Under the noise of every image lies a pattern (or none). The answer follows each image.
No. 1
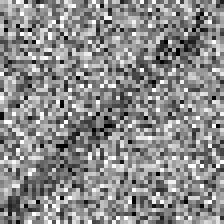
a diagonal band
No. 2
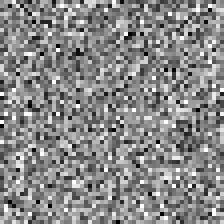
only noise
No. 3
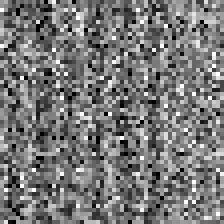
bands of columns
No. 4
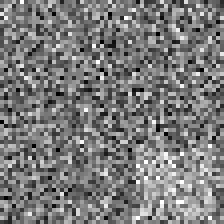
one block
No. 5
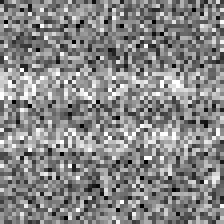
bands of rows
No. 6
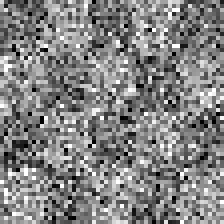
a checkerboard
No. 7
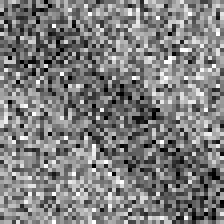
a diagonal band
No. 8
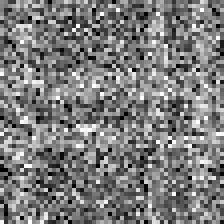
bands of rows crossing bands of columns
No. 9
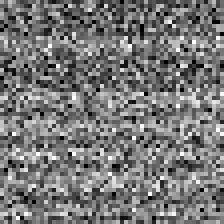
bands of rows
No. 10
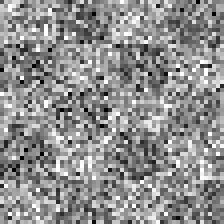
a checkerboard
